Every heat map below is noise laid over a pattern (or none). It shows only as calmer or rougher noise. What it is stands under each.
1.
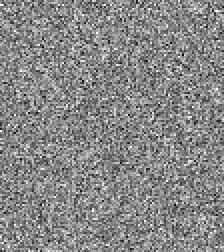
only noise
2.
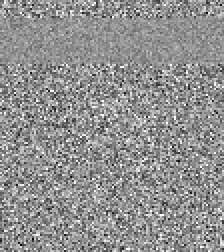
one band of rows
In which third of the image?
top
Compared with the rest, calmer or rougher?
calmer
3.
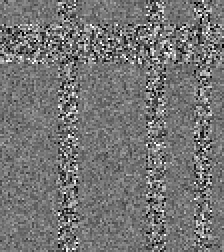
bands of rows crossing bands of columns
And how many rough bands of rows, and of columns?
1 and 3
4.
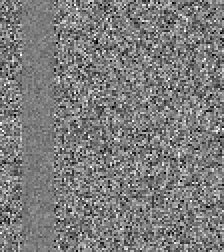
one band of columns
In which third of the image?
left
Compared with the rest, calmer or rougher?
calmer
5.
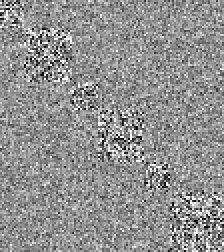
blocks along the diagonal
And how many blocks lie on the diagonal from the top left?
6
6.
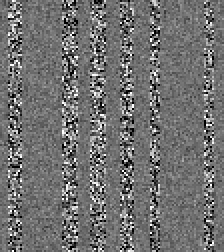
bands of columns
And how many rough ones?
6
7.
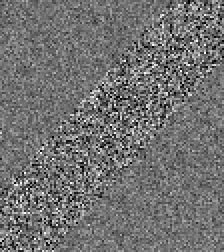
a diagonal band
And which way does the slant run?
bottom left to top right
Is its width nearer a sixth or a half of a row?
a half
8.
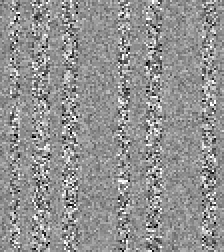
bands of columns
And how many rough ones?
6
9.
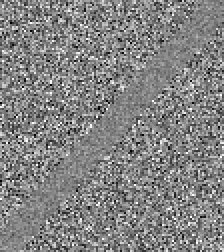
a diagonal band
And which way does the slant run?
bottom left to top right
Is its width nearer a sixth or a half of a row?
a sixth
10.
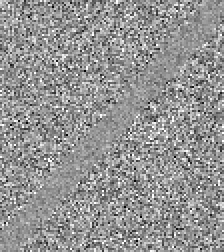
a diagonal band
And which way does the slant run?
bottom left to top right
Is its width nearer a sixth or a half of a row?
a sixth
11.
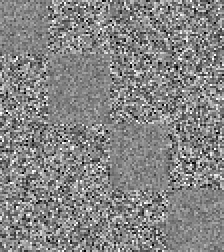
blocks along the diagonal
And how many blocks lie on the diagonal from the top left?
4
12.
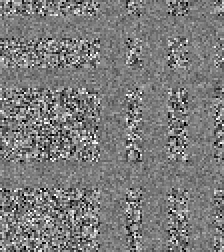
bands of rows crossing bands of columns
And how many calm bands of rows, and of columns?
3 and 3
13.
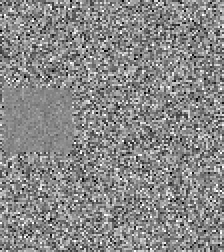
one block
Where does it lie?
middle left
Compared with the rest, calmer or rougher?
calmer
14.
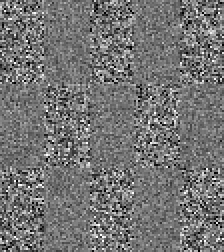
a checkerboard
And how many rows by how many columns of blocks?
3 by 5
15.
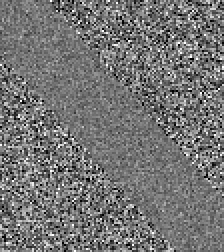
a diagonal band
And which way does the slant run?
top left to bottom right
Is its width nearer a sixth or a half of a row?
a half
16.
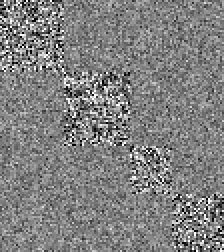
blocks along the diagonal
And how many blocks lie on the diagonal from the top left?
4
